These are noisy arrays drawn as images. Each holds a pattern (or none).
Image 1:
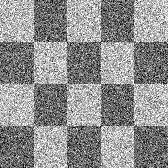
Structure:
a checkerboard
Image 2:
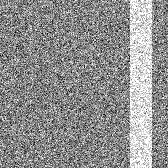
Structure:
one band of columns
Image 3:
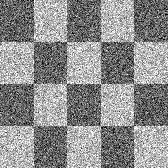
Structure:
a checkerboard
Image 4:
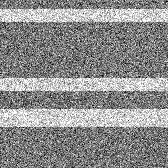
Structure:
bands of rows
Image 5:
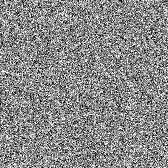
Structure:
only noise
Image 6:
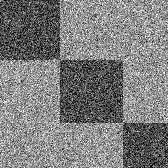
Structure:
blocks along the diagonal
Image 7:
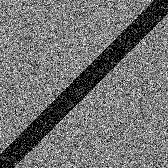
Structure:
a diagonal band
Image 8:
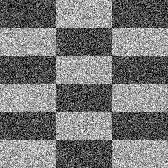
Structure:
a checkerboard
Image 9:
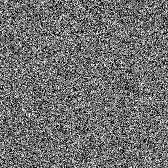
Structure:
only noise
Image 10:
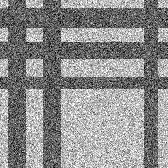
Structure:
bands of rows crossing bands of columns
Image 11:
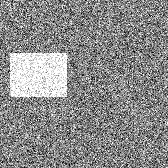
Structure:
one block
